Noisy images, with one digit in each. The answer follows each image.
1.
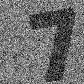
7
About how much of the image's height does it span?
nearly all
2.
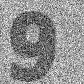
9
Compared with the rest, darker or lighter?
darker
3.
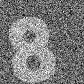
8
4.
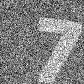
7
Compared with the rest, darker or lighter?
lighter
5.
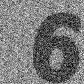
6
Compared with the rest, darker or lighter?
darker
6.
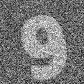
9
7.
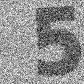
5
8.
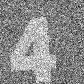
4
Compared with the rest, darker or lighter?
lighter
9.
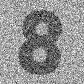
8
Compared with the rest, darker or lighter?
darker
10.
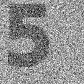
5
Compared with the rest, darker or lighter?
darker
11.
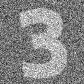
3
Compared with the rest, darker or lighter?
lighter
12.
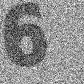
6
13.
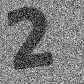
2
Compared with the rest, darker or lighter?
darker
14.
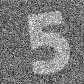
5
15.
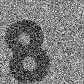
8
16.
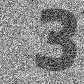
3
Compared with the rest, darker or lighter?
darker
